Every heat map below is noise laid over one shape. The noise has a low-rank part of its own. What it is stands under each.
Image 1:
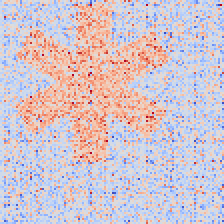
red asterisk
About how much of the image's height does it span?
two thirds
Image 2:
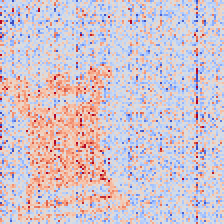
red chess rook
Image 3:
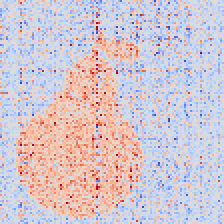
red pear
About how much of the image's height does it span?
nearly all
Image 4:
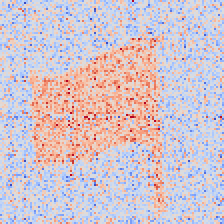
red flag
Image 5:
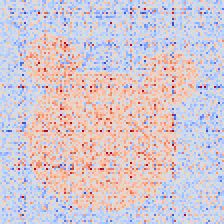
red bear's head
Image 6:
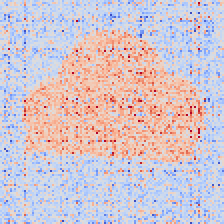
red cloud
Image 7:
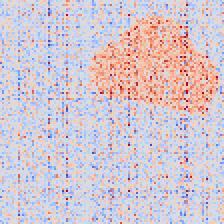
red cloud
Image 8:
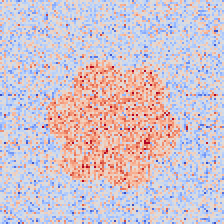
red flower
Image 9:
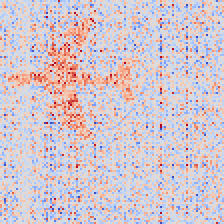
red airplane
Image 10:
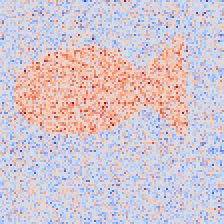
red fish
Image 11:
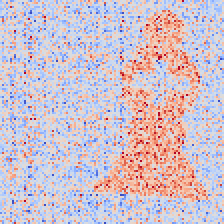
red chess bishop
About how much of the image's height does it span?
nearly all
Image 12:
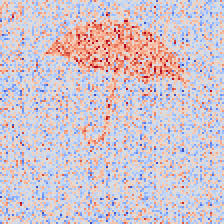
red umbrella
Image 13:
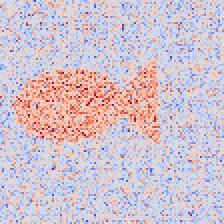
red fish
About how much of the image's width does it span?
two thirds
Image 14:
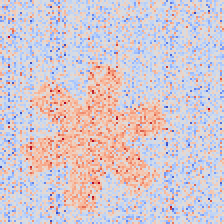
red asterisk
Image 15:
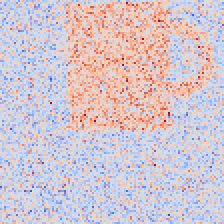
red cup
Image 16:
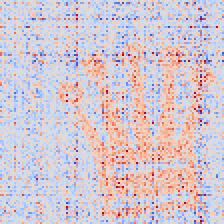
red chess queen
